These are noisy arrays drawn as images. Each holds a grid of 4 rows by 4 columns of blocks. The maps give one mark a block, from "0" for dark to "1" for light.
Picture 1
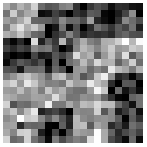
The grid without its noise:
1 0 0 0
0 0 1 1
1 1 1 0
1 0 1 0
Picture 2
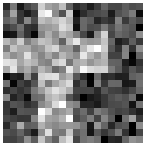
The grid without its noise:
0 1 0 0
1 1 1 0
0 1 0 0
0 1 0 0
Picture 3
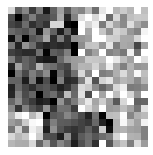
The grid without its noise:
0 0 1 1
0 0 1 1
0 0 1 1
1 0 0 1
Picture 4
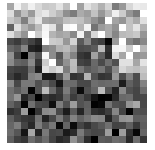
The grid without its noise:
1 1 1 1
0 1 0 1
0 0 0 0
0 0 0 0
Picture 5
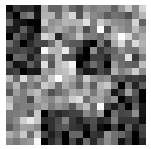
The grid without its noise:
0 1 1 1
0 1 0 1
1 1 1 0
1 0 0 0
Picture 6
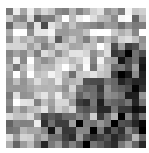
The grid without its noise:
1 1 1 1
1 1 1 0
1 1 0 0
1 0 0 0
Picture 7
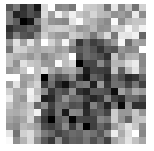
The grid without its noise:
0 1 1 1
1 1 0 1
1 0 0 0
1 0 0 1
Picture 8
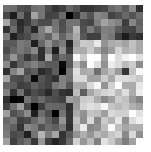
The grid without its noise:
0 0 0 0
0 0 1 1
0 0 1 1
0 0 1 1
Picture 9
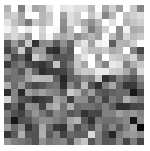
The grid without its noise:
1 1 1 1
0 0 1 1
0 0 0 0
0 0 0 0
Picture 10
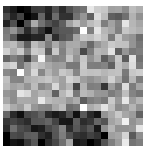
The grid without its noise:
0 0 1 1
1 1 1 1
1 1 1 1
0 0 0 1
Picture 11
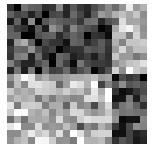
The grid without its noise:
0 0 0 1
0 0 0 1
1 1 1 0
1 1 1 0
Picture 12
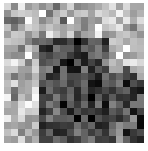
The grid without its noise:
1 1 1 1
1 0 0 1
1 0 0 0
1 0 0 0
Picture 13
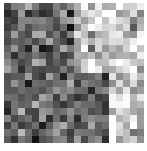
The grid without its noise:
0 0 1 1
0 0 1 1
0 0 0 1
0 0 0 1
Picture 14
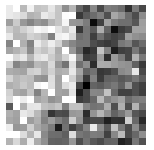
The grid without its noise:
1 1 0 0
1 1 0 0
1 1 0 0
1 0 0 0
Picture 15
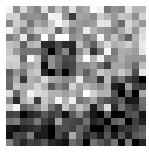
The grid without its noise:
1 1 1 1
1 0 1 1
1 1 1 0
0 0 0 0
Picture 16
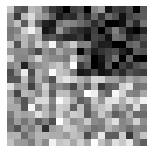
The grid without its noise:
1 0 0 0
1 1 0 0
1 1 1 1
1 1 1 1
